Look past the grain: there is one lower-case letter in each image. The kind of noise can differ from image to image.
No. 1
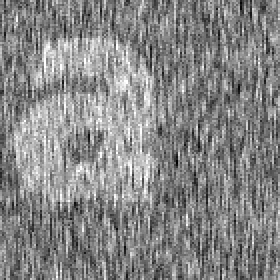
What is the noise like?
streaked along the columns
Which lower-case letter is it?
a
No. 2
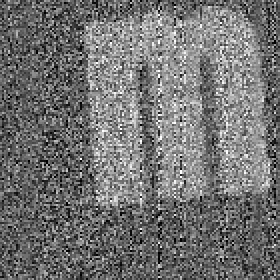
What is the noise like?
columns of uneven size
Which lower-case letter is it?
m
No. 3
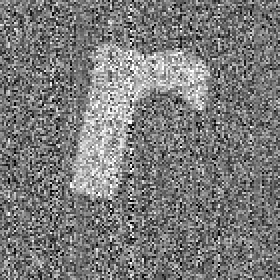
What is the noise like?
columns of uneven size
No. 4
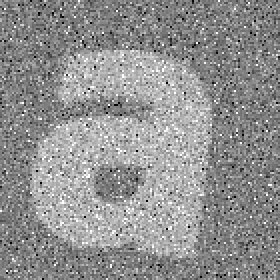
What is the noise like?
heavy tails
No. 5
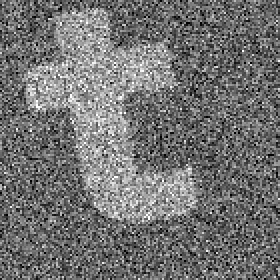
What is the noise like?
independent entries
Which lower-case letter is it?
t
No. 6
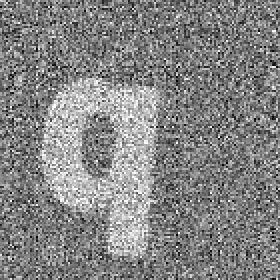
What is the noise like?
low rank plus noise
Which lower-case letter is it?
q
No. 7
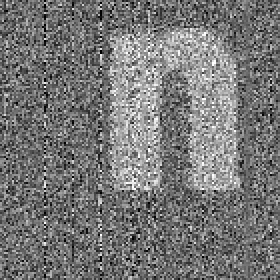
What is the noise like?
columns of uneven size
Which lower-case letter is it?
n
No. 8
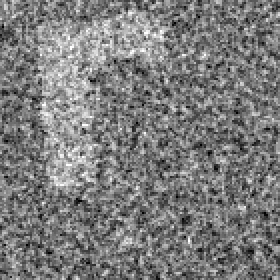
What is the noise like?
blotchy
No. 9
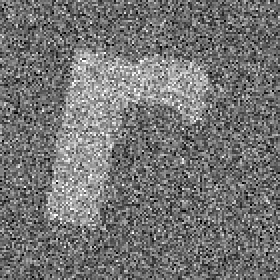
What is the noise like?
independent entries
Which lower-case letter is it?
r
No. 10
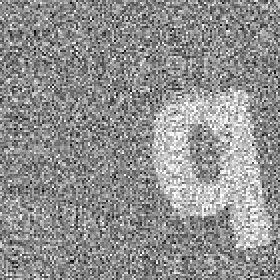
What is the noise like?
low rank plus noise
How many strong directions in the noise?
three or four
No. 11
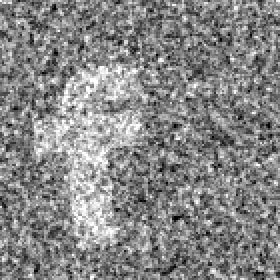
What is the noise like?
blotchy
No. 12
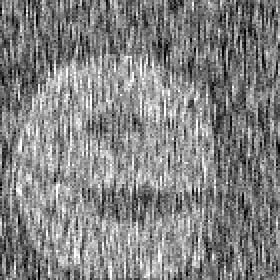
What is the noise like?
streaked along the columns
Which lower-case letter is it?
e
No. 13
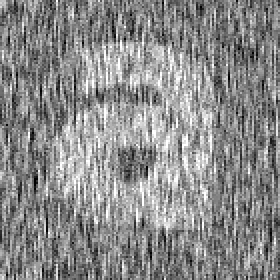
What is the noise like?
streaked along the columns
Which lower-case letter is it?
a
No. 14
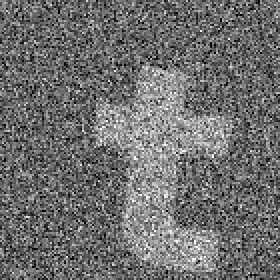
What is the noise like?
independent entries
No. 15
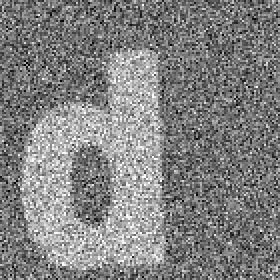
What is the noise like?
independent entries
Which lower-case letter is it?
d
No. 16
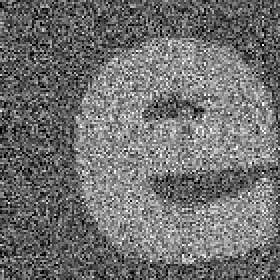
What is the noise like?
low rank plus noise
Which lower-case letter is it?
e
